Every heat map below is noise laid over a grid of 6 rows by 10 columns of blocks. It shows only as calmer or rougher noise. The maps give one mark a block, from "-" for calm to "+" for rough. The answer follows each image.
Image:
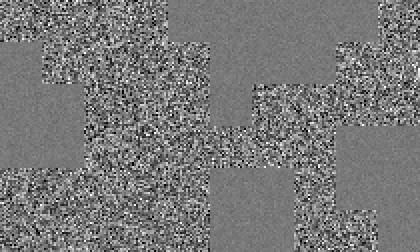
++++-----+
-++++---++
--+++-++++
--++++++--
+++++--+--
+++++--++-
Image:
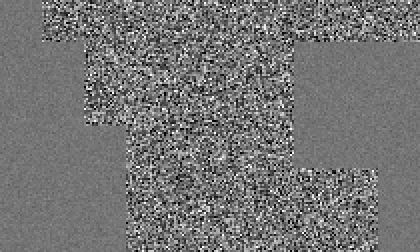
-+++++++++
--+++++---
--+++++---
---++++---
---++++++-
---++++++-
